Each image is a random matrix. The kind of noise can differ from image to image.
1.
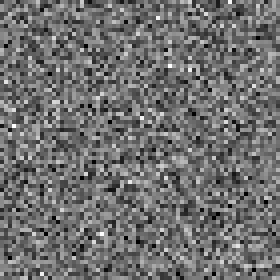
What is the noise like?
independent entries
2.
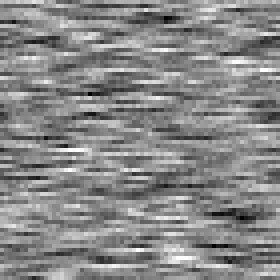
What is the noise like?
streaked along the rows
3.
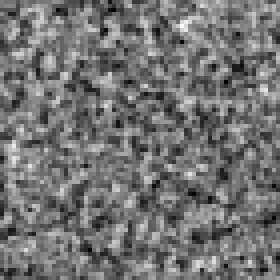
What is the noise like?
blotchy
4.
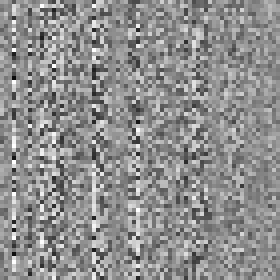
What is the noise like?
columns of uneven size
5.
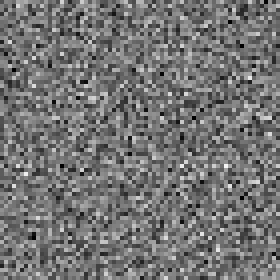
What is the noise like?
independent entries
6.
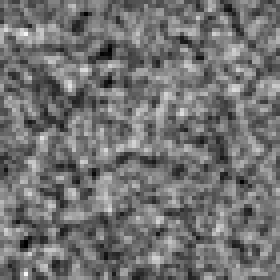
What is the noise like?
blotchy
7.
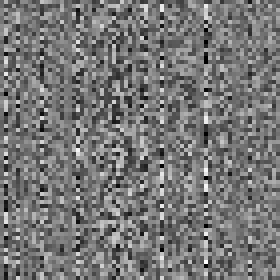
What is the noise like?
columns of uneven size
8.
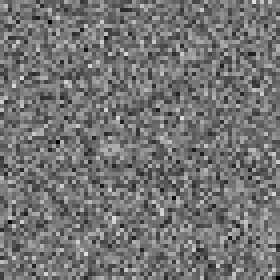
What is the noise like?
independent entries
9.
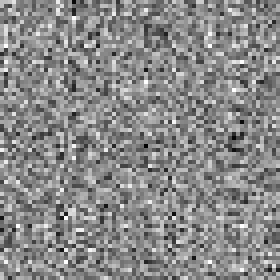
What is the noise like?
low rank plus noise
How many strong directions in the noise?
five to eight
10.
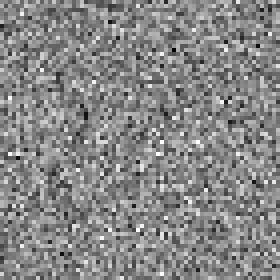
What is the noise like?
independent entries
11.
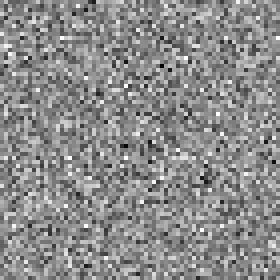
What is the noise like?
independent entries
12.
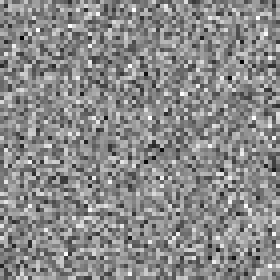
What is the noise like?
independent entries
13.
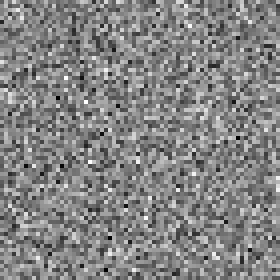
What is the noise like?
independent entries
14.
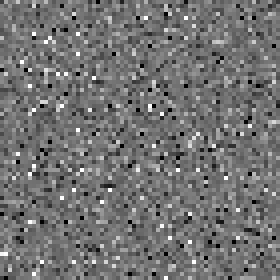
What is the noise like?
heavy tails
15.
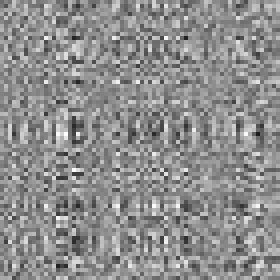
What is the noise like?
low rank plus noise
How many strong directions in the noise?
two
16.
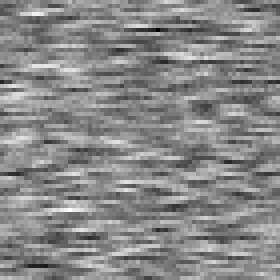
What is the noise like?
streaked along the rows
